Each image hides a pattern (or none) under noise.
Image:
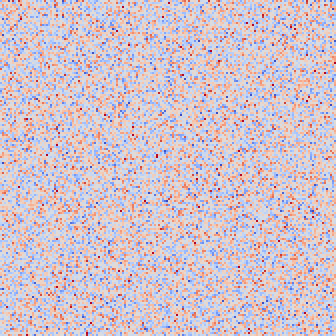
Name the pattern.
only noise
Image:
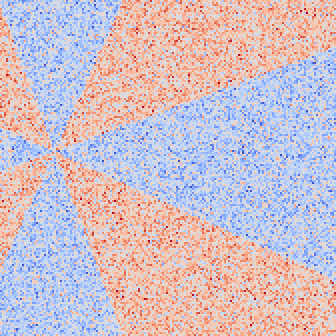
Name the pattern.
spokes from one point
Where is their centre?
middle left
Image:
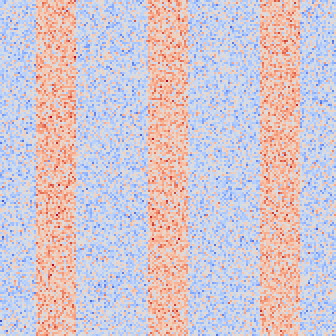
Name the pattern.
vertical stripes
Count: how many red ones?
3
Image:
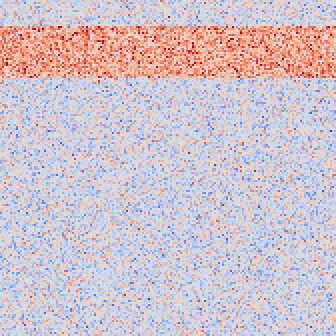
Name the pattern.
one horizontal stripe
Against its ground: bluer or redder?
redder
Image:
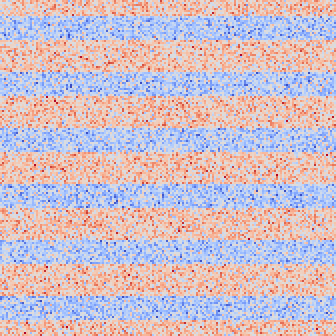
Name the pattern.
horizontal stripes
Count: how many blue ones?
6
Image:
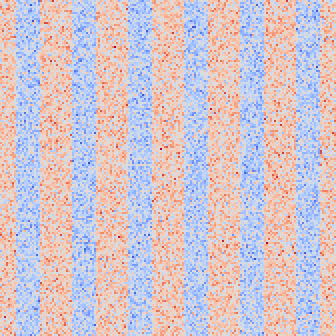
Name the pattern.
vertical stripes
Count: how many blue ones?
6
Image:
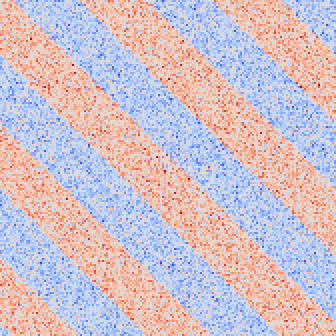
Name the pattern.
diagonal stripes
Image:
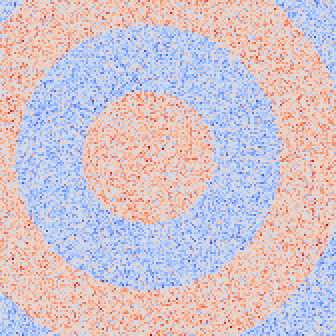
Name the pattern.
rings round one point
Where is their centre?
centre
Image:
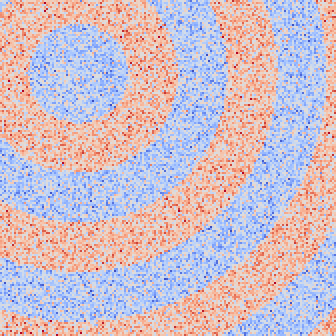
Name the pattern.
rings round one point
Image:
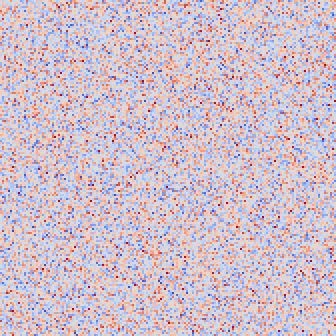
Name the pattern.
only noise
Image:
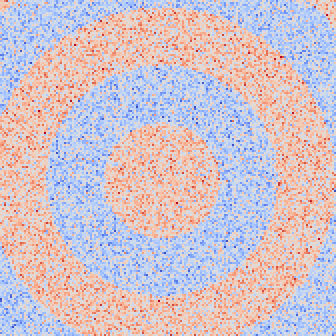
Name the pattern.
rings round one point
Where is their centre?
centre
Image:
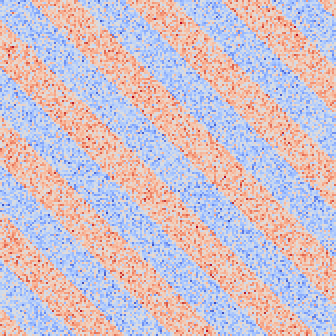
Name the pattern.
diagonal stripes
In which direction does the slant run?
top left to bottom right
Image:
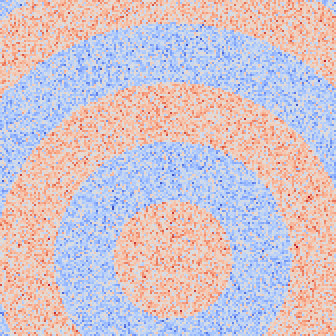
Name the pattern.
rings round one point
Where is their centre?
bottom middle
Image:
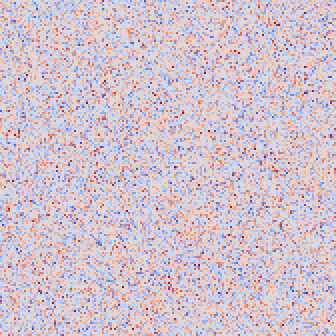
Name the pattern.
only noise
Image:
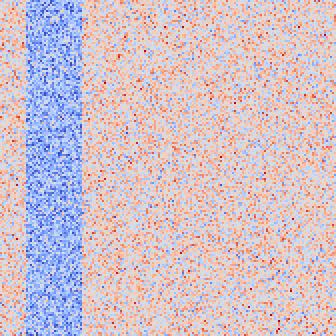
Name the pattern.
one vertical stripe
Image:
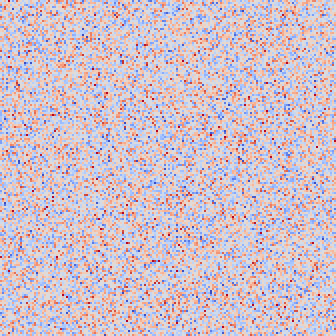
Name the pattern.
only noise
